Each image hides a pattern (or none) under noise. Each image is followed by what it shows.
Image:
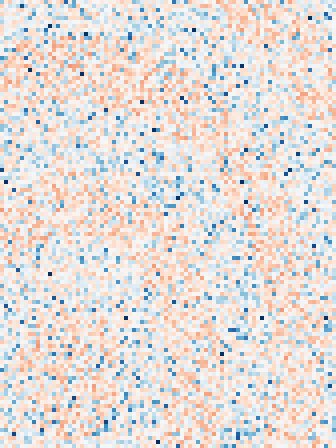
rings round one point
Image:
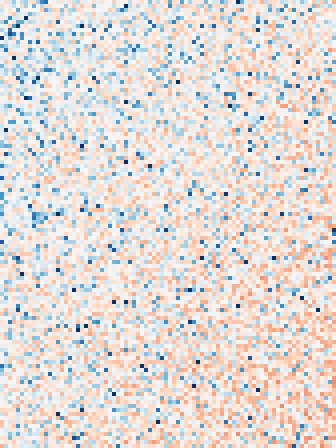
a smooth slope
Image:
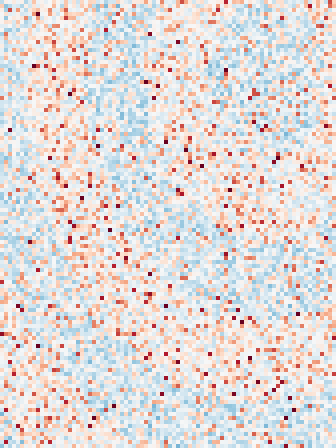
rings round one point
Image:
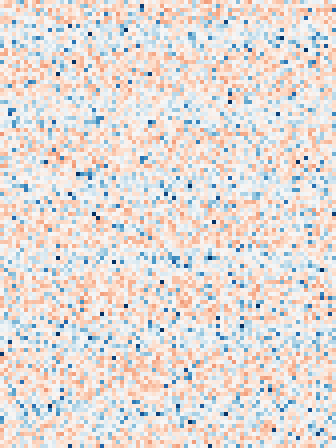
horizontal stripes
